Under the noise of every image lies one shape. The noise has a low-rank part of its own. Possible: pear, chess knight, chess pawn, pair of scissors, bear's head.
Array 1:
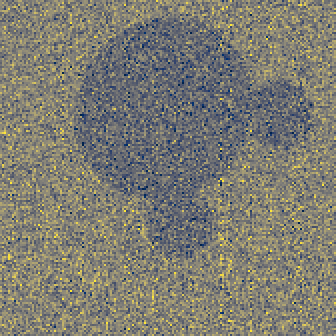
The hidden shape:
bear's head
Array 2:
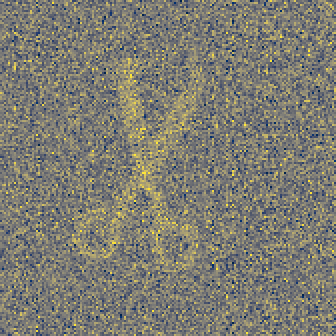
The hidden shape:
pair of scissors
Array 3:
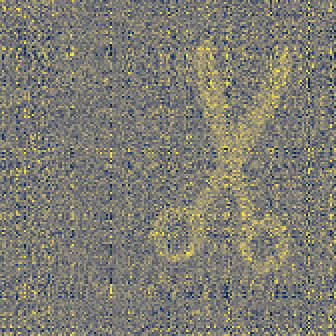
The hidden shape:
pair of scissors
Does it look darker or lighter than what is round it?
lighter
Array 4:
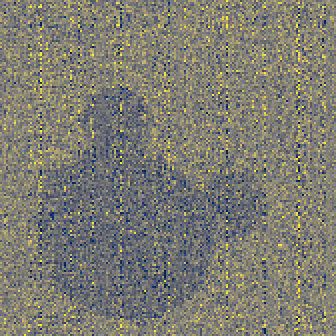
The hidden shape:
bear's head
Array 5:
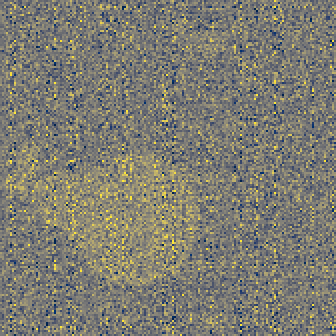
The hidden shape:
pear
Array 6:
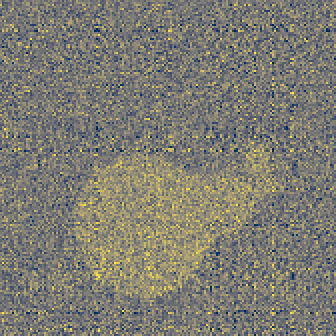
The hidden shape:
pear
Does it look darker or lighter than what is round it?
lighter
